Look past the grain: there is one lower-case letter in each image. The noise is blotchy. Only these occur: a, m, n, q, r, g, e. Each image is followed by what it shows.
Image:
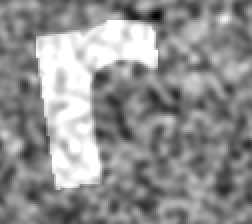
r
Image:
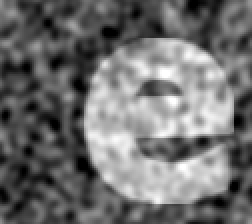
e
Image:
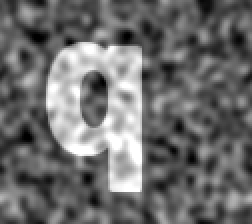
q
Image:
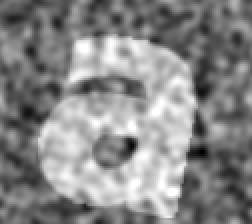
a
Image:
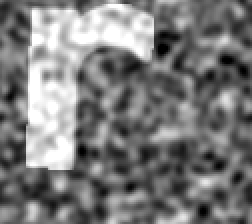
r
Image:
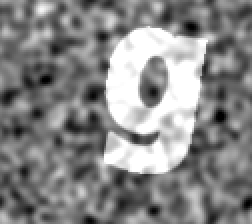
g
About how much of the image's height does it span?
two thirds
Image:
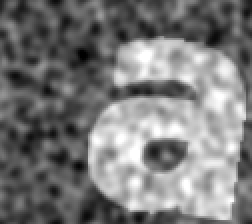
a
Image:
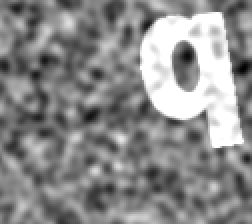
q
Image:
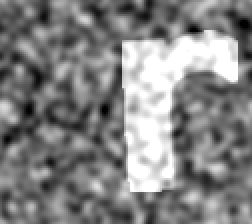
r
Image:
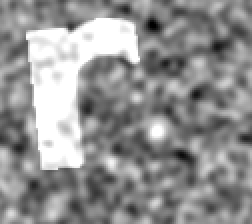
r
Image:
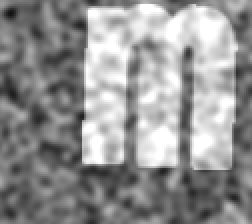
m
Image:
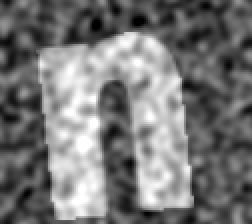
n
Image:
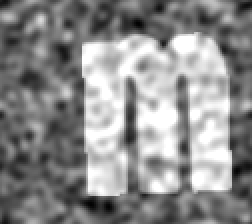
m
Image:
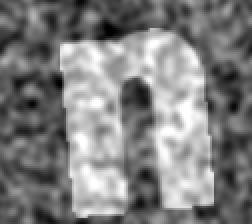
n
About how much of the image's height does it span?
nearly all
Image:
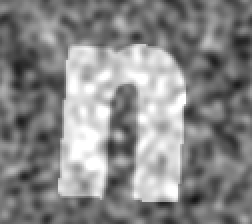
n
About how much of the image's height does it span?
two thirds
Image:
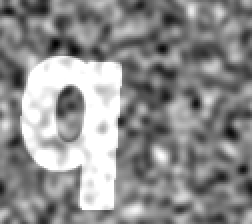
q
